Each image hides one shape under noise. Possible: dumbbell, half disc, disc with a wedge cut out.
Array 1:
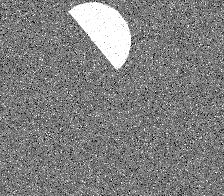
light half disc, top middle
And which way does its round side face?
up and right
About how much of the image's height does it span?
a third
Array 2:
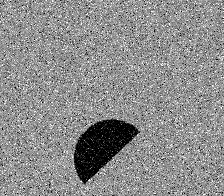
dark half disc, bottom middle
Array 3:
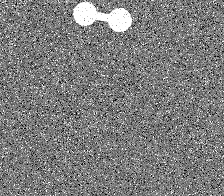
light dumbbell, top middle
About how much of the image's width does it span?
a quarter
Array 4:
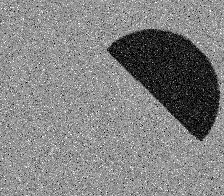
dark half disc
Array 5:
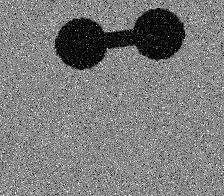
dark dumbbell
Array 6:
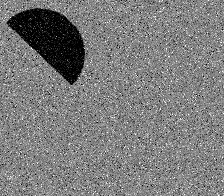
dark half disc, top left
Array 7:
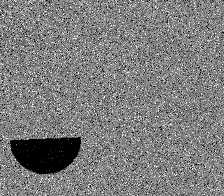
dark half disc, bottom left
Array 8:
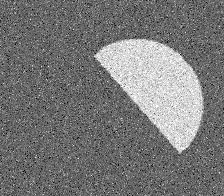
light half disc
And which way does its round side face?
up and right
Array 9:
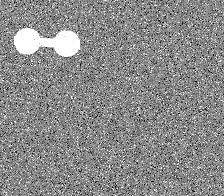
light dumbbell, top left
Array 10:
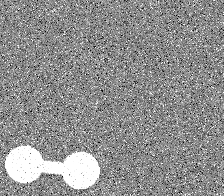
light dumbbell, bottom left
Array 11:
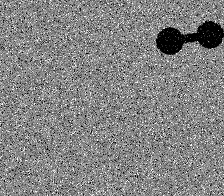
dark dumbbell, top right
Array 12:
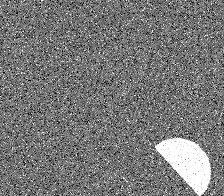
light half disc, bottom right
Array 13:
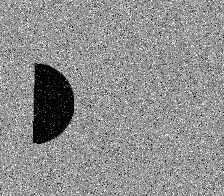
dark half disc, middle left
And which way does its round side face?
right
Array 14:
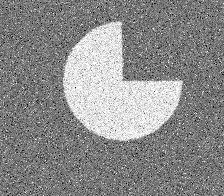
light disc with a wedge cut out
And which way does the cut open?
up and right
